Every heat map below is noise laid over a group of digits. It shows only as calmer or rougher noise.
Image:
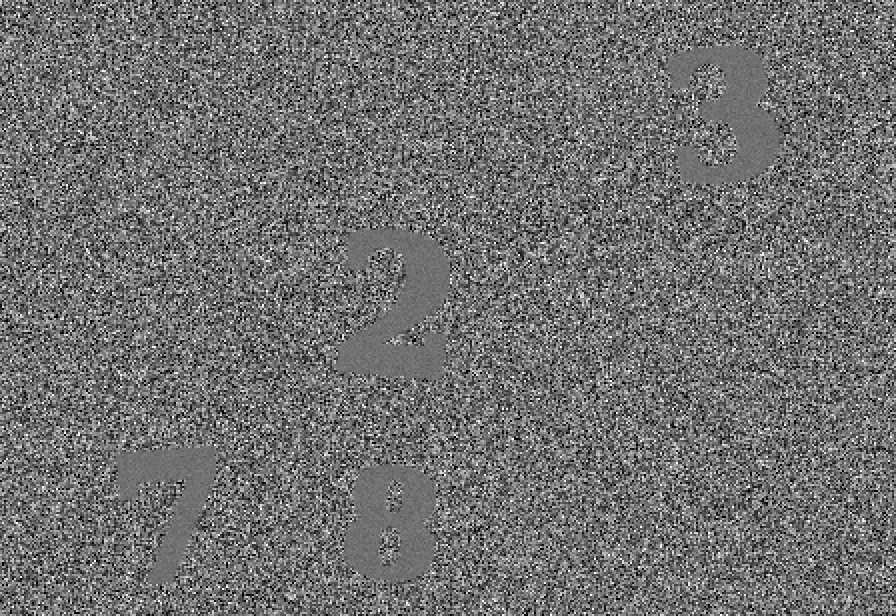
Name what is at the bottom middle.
8
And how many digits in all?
4
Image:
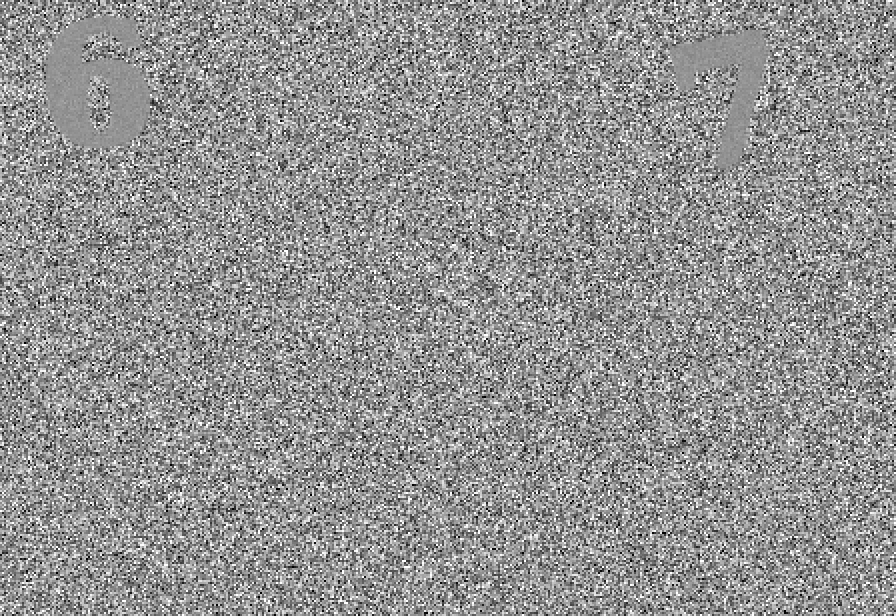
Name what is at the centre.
nothing
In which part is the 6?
top left
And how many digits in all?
2
